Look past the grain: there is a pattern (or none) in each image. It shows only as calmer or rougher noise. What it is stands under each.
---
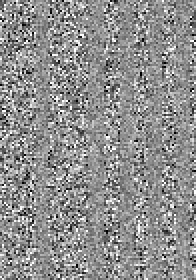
bands of columns
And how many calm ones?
5
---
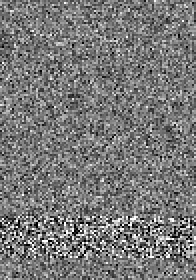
one band of rows
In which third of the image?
bottom
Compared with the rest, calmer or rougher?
rougher
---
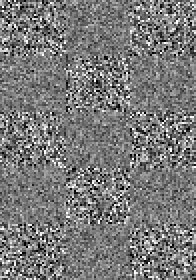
a checkerboard
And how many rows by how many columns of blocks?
5 by 3
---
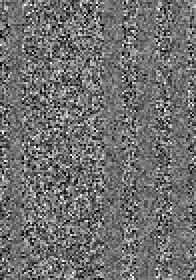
bands of columns
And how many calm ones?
4
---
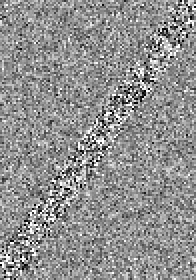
a diagonal band
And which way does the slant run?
bottom left to top right
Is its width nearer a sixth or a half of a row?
a sixth
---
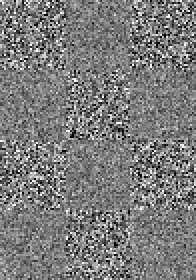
a checkerboard
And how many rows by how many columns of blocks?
4 by 3
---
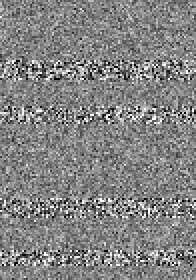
bands of rows
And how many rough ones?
4
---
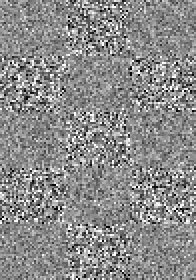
a checkerboard
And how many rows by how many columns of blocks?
5 by 3
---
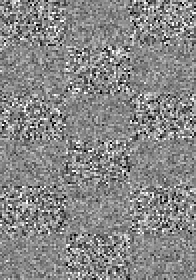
a checkerboard
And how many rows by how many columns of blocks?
6 by 3
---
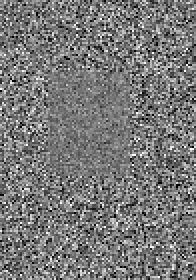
one block
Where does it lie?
centre
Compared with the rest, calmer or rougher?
calmer
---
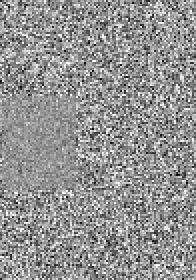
one block
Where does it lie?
middle left
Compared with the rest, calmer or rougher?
calmer
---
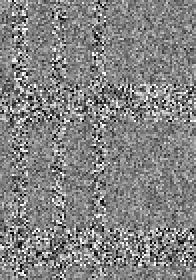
bands of rows crossing bands of columns
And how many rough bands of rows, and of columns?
2 and 3
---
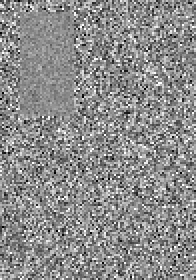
one block
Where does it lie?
top left
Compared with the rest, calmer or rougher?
calmer
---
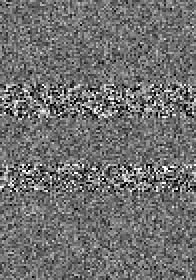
bands of rows
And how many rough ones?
2
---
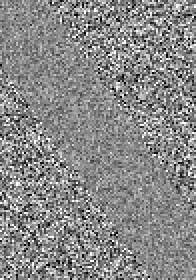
a diagonal band
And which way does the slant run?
top left to bottom right
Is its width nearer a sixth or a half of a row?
a half
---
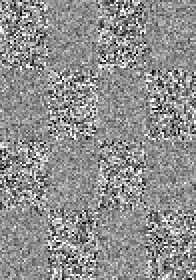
a checkerboard
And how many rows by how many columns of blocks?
4 by 4
